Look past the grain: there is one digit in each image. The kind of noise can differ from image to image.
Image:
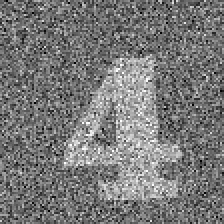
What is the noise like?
independent entries
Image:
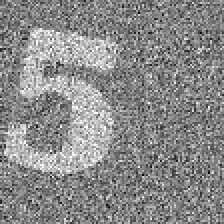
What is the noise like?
low rank plus noise
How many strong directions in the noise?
three or four
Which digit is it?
5
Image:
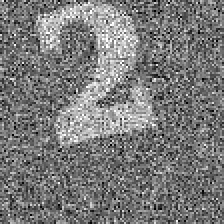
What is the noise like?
low rank plus noise
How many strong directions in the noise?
two
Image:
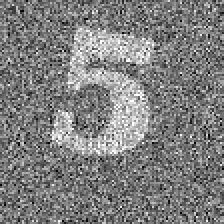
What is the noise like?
low rank plus noise
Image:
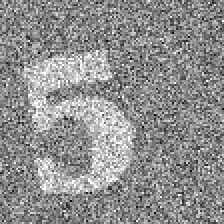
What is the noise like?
independent entries
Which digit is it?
5
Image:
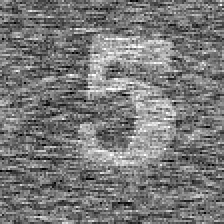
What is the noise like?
streaked along the rows
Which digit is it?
5
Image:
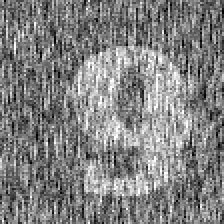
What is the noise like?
streaked along the columns
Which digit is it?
9
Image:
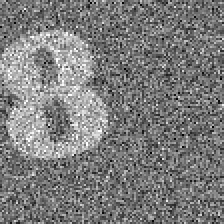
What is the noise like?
independent entries
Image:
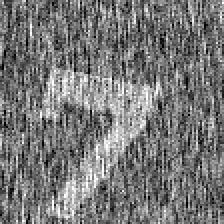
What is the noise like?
streaked along the columns
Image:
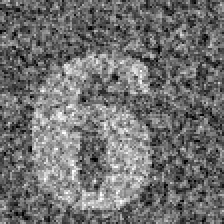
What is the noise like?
blotchy
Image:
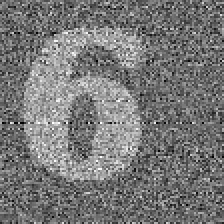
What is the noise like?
rows of uneven size
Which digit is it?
6
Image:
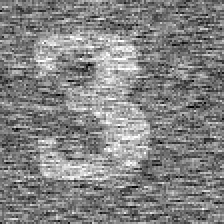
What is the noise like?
streaked along the rows
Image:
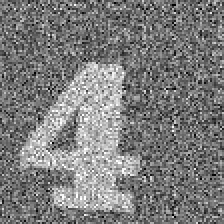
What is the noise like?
low rank plus noise
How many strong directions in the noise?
five to eight
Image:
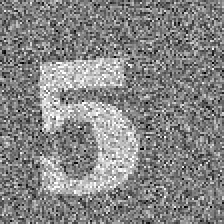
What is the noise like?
low rank plus noise
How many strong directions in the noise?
one
